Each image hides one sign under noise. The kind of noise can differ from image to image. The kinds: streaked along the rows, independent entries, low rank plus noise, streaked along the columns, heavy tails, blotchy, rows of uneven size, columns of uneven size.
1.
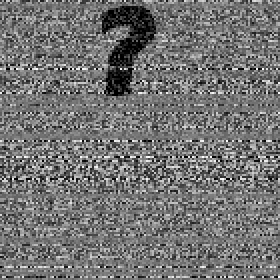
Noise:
rows of uneven size
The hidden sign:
question mark
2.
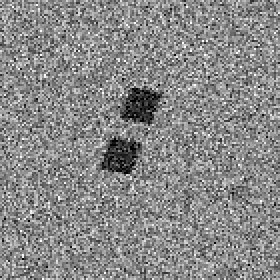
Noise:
independent entries
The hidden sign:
colon
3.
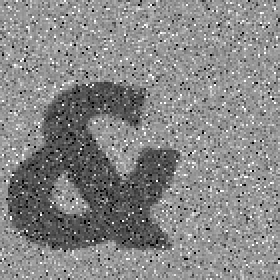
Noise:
heavy tails
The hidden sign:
ampersand
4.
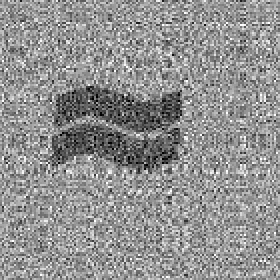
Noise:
low rank plus noise
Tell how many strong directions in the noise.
three or four
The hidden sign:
approximately sign
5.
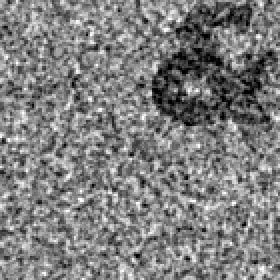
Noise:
blotchy
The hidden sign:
ampersand
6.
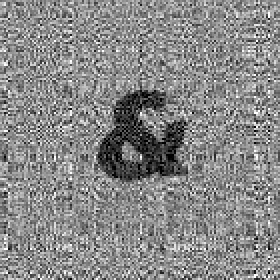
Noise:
low rank plus noise
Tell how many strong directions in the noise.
three or four
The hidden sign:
ampersand
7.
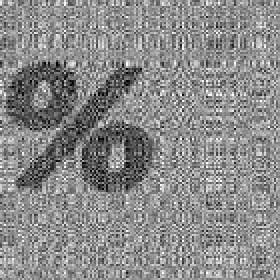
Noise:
low rank plus noise
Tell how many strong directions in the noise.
two
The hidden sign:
percent sign
